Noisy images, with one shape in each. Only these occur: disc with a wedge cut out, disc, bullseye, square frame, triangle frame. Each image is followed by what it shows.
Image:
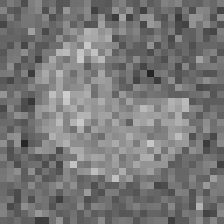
light disc with a wedge cut out
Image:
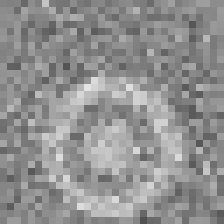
light bullseye
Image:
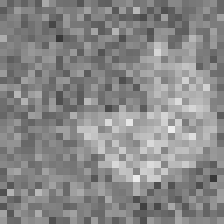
light disc with a wedge cut out
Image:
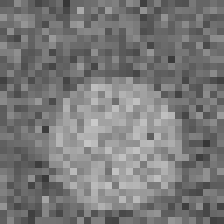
light disc
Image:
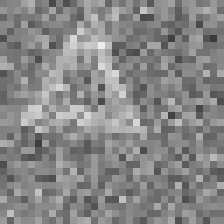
light triangle frame
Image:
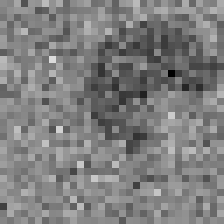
dark disc with a wedge cut out
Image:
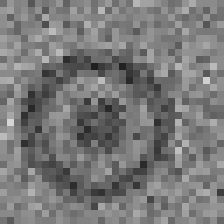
dark bullseye
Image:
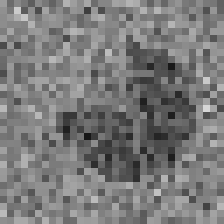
dark disc with a wedge cut out
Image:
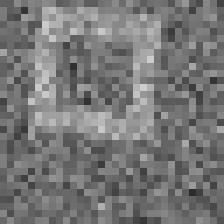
light square frame
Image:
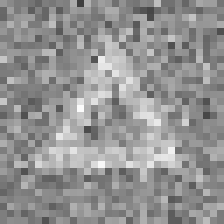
light triangle frame
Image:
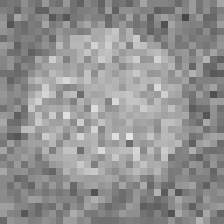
light disc
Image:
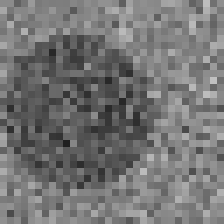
dark disc
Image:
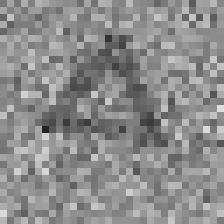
dark triangle frame
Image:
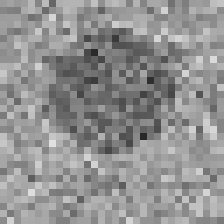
dark disc
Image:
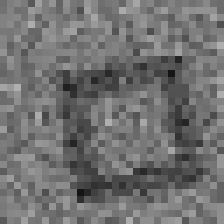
dark square frame
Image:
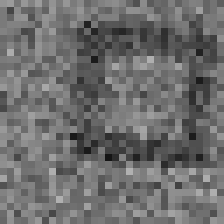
dark square frame
